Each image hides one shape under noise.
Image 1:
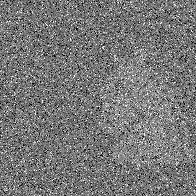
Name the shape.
chess knight
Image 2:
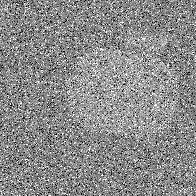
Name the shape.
apple
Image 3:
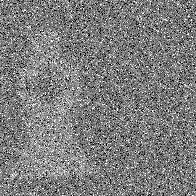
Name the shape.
chess bishop
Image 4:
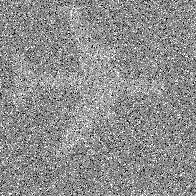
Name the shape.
airplane
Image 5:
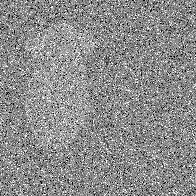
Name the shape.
footprint
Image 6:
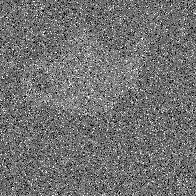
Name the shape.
teapot
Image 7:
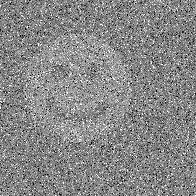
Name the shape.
smiling face
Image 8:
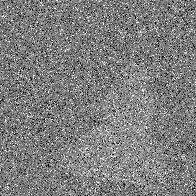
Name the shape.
chess pawn
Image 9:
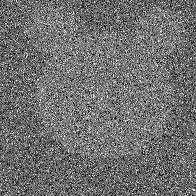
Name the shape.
bear's head
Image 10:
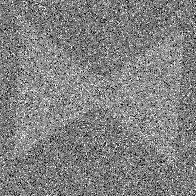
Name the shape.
bow tie
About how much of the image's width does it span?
nearly all
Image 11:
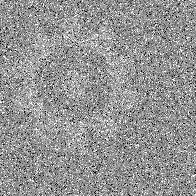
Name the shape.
gear
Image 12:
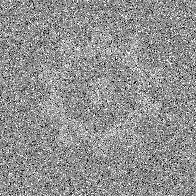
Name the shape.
gear
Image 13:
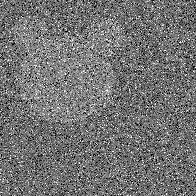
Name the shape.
bear's head
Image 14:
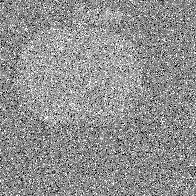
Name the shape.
apple
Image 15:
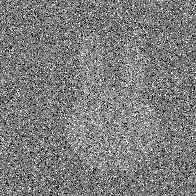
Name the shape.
rabbit's head
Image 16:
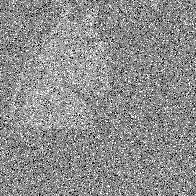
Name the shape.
chess knight
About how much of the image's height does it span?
two thirds
